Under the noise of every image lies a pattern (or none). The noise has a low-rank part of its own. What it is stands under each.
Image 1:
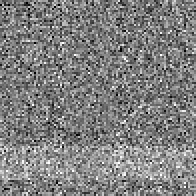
one band of rows
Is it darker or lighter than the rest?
lighter
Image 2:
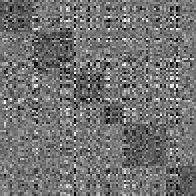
blocks along the diagonal
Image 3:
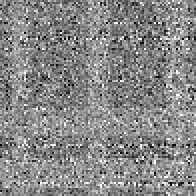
bands of rows crossing bands of columns
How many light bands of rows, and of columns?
2 and 3
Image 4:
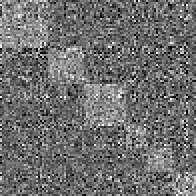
blocks along the diagonal
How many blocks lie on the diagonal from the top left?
6
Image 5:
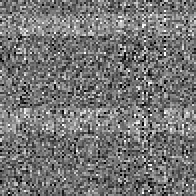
bands of rows
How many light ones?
2
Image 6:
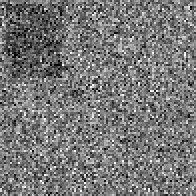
one block
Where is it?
top left
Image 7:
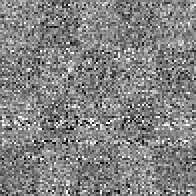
a checkerboard
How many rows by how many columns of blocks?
4 by 5
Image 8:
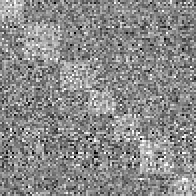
blocks along the diagonal
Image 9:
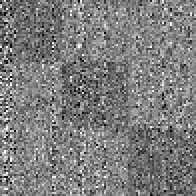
blocks along the diagonal
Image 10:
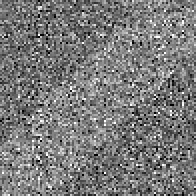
a diagonal band
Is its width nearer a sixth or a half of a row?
a half
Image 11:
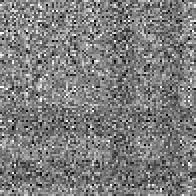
bands of rows crossing bands of columns
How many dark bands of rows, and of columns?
2 and 2
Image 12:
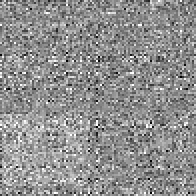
one block
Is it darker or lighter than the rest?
lighter
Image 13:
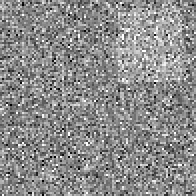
one block
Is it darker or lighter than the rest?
lighter
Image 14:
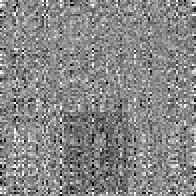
one block
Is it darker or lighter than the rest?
darker
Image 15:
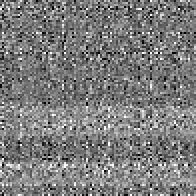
bands of rows
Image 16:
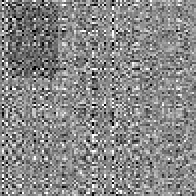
one block
